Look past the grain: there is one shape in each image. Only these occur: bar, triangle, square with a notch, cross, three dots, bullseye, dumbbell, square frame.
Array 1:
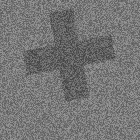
cross
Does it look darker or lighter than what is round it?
darker
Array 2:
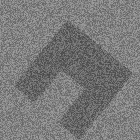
square with a notch
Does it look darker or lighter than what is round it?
darker
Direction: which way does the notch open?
down and left
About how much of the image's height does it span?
nearly all
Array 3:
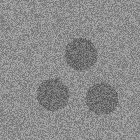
three dots
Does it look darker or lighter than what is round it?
darker
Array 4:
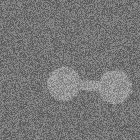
dumbbell
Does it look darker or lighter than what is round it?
lighter
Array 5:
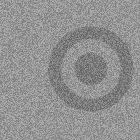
bullseye
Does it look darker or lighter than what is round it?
darker
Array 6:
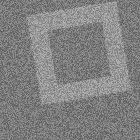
square frame
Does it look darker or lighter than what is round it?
lighter
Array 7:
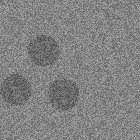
three dots
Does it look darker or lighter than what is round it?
darker
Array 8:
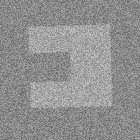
square with a notch
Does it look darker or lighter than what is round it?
lighter
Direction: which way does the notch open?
left
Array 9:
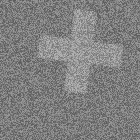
cross
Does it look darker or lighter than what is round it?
lighter
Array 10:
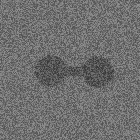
dumbbell
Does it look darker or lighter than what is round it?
darker
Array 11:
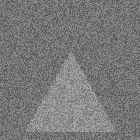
triangle
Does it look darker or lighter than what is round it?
lighter
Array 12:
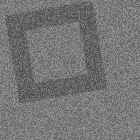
square frame
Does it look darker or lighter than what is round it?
darker
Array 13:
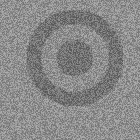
bullseye
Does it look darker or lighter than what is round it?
darker
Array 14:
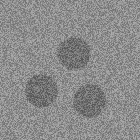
three dots
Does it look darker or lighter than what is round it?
darker
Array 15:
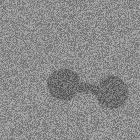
dumbbell
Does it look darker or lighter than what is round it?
darker
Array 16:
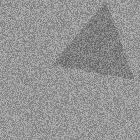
triangle
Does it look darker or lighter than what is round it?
darker
